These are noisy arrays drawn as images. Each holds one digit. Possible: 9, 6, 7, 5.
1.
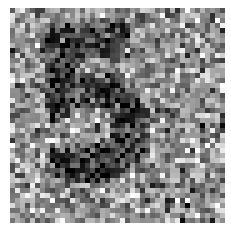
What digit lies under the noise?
5
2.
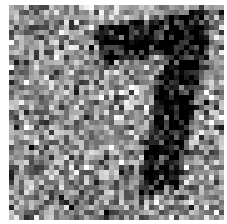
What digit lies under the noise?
7
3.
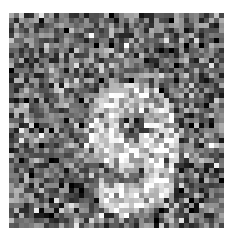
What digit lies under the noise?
9
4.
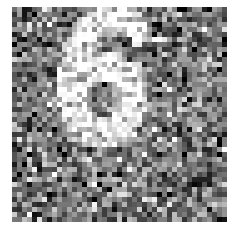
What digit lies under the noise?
6
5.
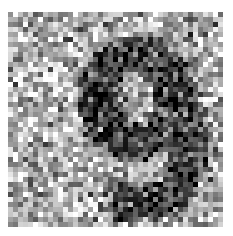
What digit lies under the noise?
9
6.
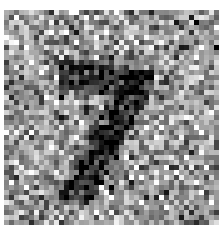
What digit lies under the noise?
7
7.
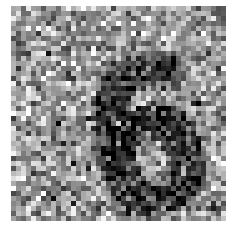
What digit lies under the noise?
6
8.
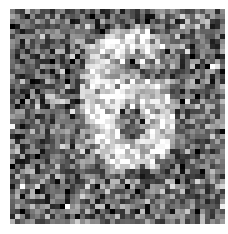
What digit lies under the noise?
6
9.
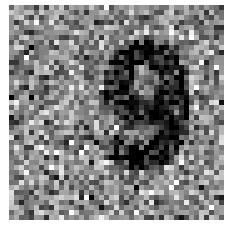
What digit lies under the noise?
9
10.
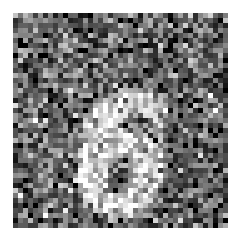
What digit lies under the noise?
6
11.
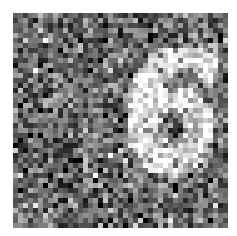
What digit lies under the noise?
6
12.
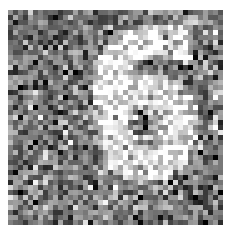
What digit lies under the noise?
6
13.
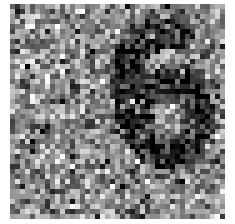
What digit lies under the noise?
6
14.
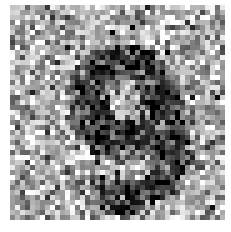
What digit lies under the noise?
9
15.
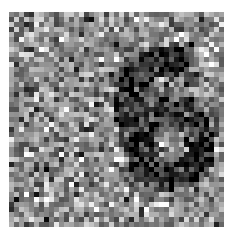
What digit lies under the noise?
6
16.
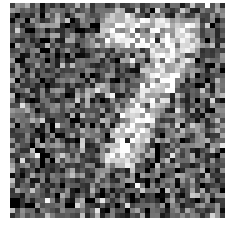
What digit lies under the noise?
7
